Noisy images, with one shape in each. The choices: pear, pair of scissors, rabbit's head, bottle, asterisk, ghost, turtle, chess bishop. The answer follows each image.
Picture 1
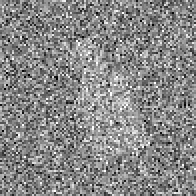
bottle
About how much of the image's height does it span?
two thirds
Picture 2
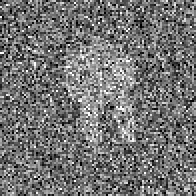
rabbit's head
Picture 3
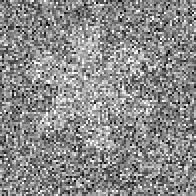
asterisk
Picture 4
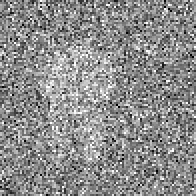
rabbit's head
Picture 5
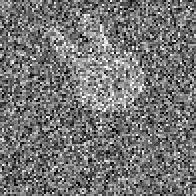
rabbit's head
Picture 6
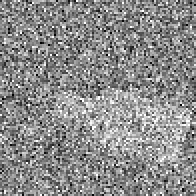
bottle
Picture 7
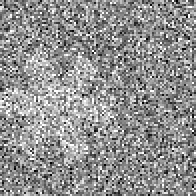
asterisk
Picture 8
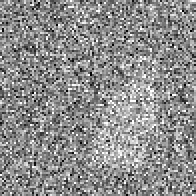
bottle
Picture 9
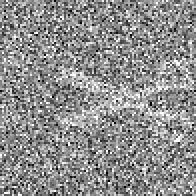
pair of scissors
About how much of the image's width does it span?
two thirds
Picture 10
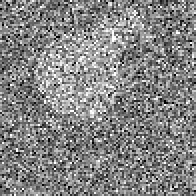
pear
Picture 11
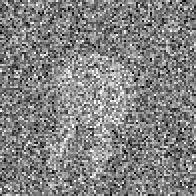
rabbit's head
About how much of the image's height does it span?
two thirds
